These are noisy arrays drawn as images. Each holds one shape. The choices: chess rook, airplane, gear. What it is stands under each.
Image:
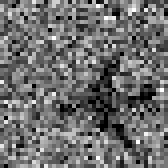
airplane
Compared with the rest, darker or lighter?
darker
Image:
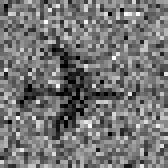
airplane
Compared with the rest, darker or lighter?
darker
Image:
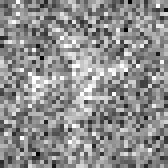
airplane
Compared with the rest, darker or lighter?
lighter
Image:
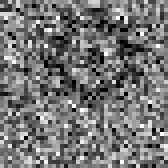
gear
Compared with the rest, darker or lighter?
darker
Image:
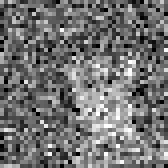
chess rook
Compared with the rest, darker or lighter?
lighter
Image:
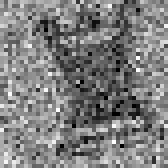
chess rook
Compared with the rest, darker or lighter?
darker
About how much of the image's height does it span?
nearly all
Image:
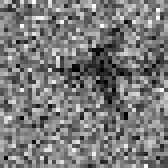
airplane
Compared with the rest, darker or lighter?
darker
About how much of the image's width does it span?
two thirds
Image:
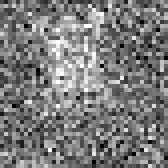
chess rook
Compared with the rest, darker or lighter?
lighter
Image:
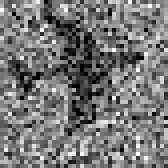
airplane
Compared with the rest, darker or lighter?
darker
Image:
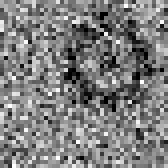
gear
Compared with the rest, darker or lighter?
darker
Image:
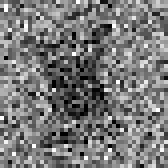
chess rook
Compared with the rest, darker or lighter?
darker
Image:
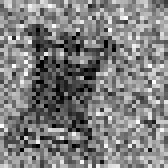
chess rook
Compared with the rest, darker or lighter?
darker
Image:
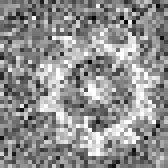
gear
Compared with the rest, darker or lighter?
lighter
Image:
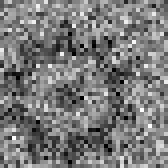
gear
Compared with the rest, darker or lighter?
darker
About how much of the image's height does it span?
nearly all
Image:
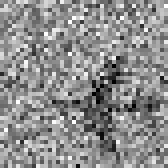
airplane
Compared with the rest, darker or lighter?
darker
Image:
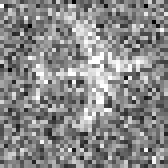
airplane
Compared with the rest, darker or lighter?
lighter
